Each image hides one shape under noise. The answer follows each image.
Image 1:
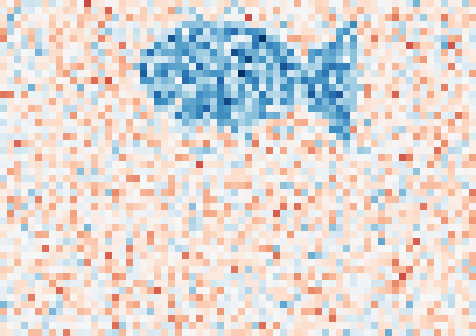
fish
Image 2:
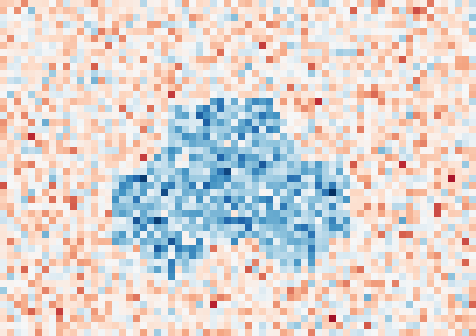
car
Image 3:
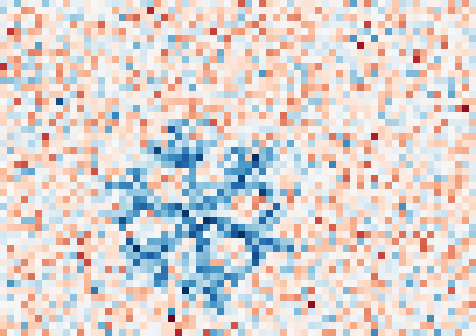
snowflake
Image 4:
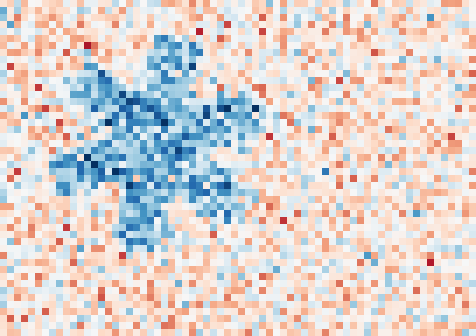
asterisk
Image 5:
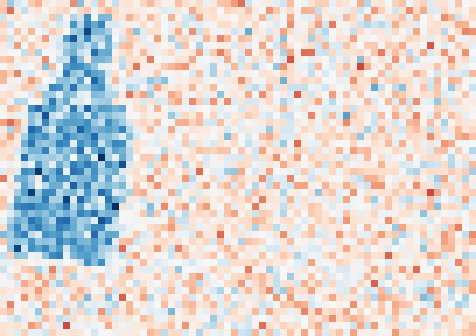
bottle
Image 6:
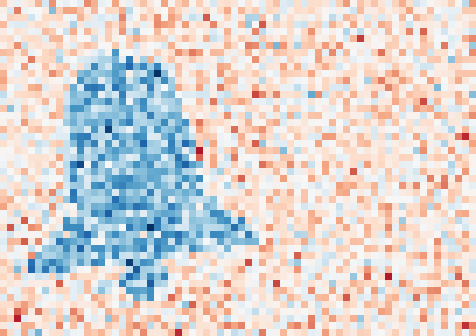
bell
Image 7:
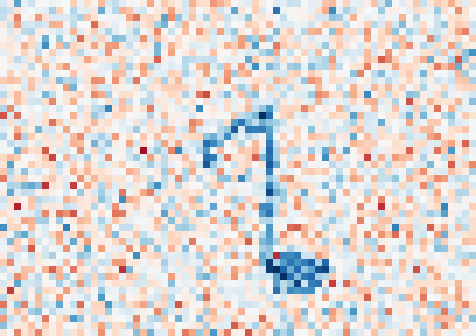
musical note
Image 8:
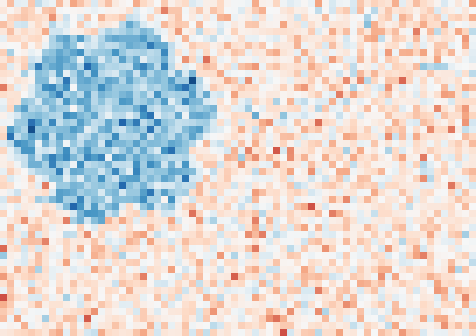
flower
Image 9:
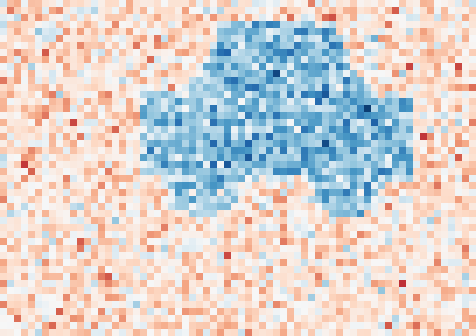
car
